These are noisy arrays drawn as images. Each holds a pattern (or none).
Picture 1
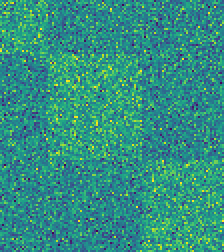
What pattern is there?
blocks along the diagonal
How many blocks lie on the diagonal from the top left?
3
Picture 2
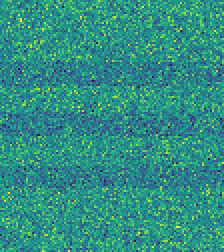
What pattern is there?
bands of rows
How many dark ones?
3
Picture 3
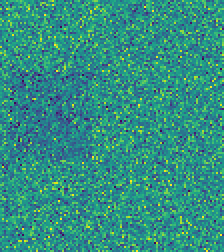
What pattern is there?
one block
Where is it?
middle left
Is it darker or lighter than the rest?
darker
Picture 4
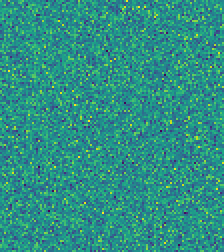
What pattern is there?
only noise
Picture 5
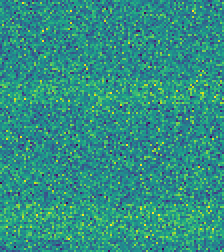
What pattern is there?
bands of rows
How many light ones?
2
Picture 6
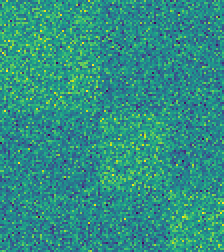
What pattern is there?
blocks along the diagonal
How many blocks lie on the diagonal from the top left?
3
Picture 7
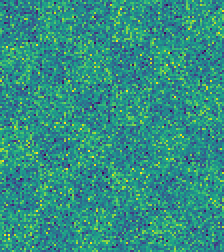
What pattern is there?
a checkerboard
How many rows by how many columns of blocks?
6 by 6
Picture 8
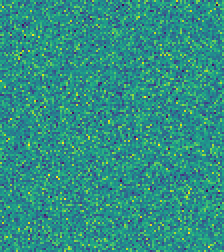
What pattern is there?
only noise
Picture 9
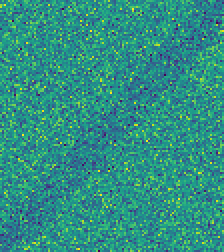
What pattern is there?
a diagonal band
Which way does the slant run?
bottom left to top right
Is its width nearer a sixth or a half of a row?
a sixth
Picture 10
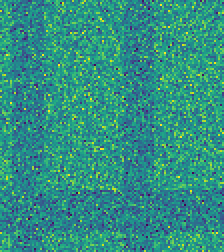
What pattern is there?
bands of rows crossing bands of columns
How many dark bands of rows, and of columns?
1 and 2
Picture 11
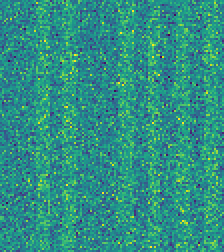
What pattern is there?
bands of columns
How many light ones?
6
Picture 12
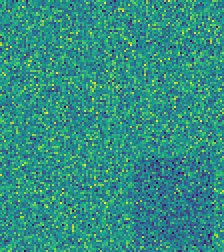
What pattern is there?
one block
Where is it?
bottom right
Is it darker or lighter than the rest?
darker
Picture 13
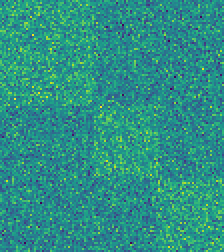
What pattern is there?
blocks along the diagonal
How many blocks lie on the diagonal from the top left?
3
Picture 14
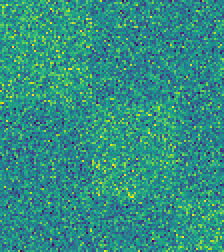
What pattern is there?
blocks along the diagonal
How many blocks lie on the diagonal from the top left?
3
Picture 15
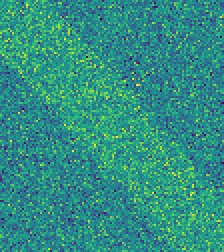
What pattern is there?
a diagonal band
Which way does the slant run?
top left to bottom right
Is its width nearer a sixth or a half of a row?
a half
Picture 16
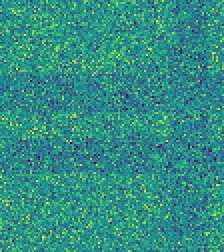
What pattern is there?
bands of rows crossing bands of columns
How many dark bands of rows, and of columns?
2 and 1
